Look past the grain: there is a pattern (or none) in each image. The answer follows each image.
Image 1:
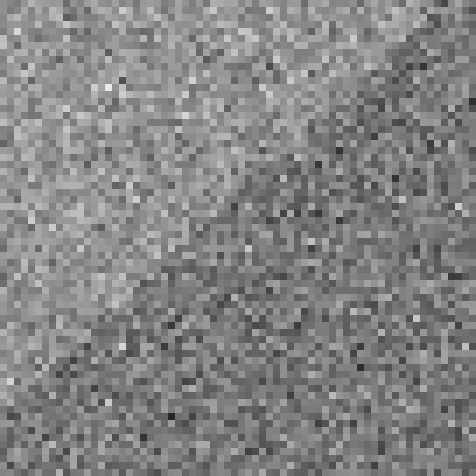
a sharp edge
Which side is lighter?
top left
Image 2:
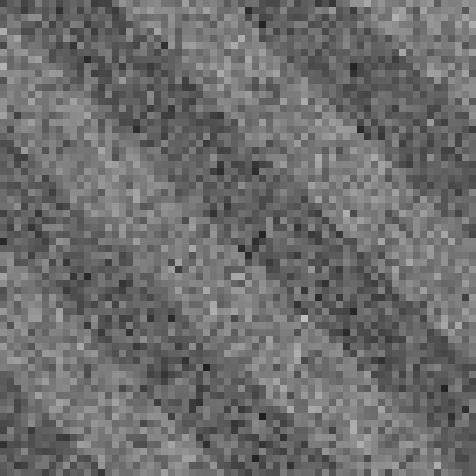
diagonal stripes
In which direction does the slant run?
top left to bottom right
